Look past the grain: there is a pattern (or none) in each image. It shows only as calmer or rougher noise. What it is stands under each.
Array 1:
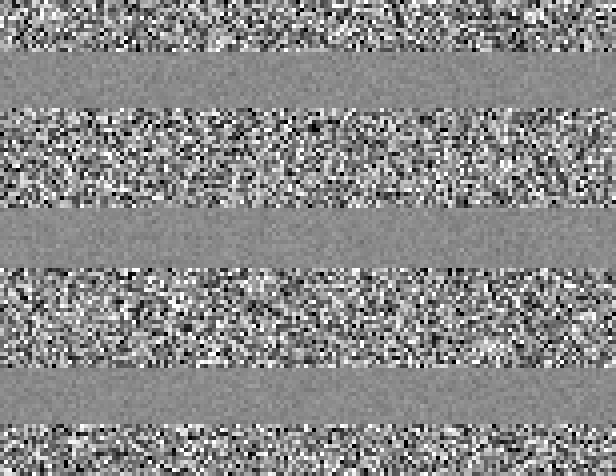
horizontal stripes
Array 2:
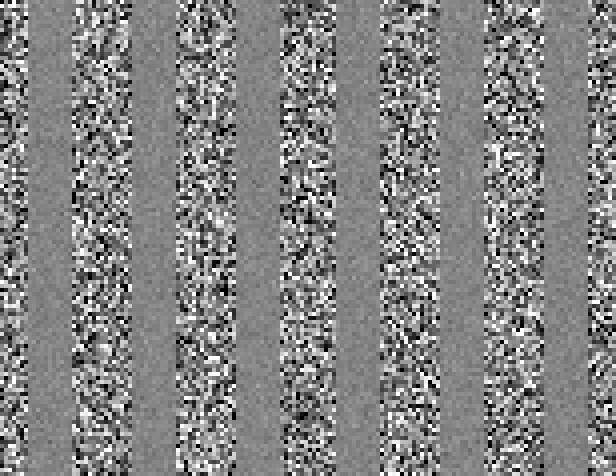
vertical stripes
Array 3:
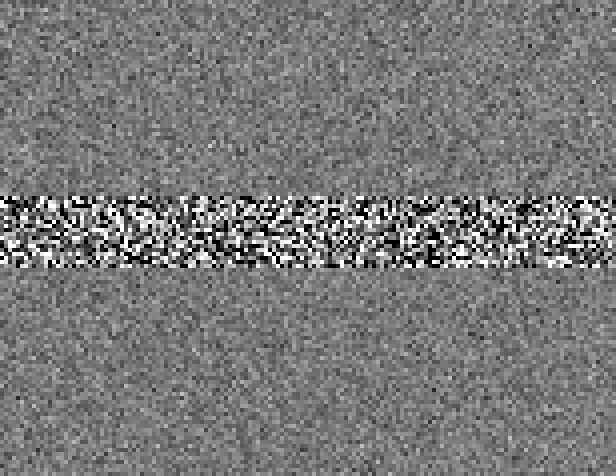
one horizontal stripe
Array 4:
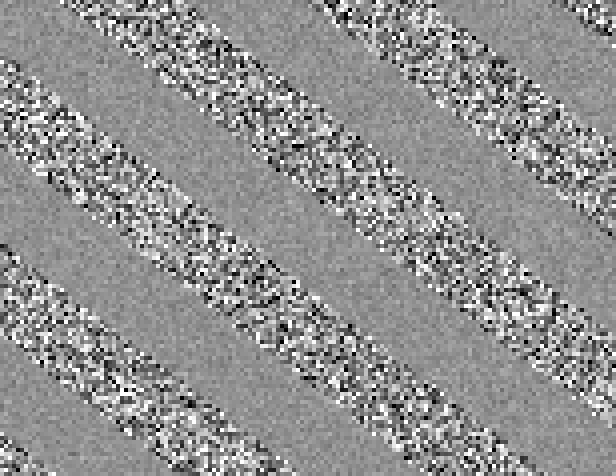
diagonal stripes
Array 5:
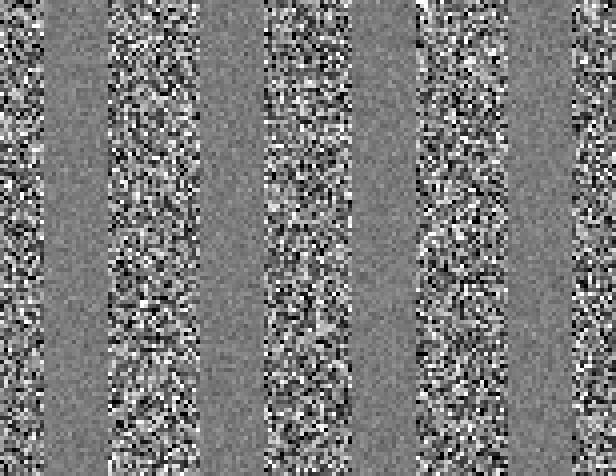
vertical stripes
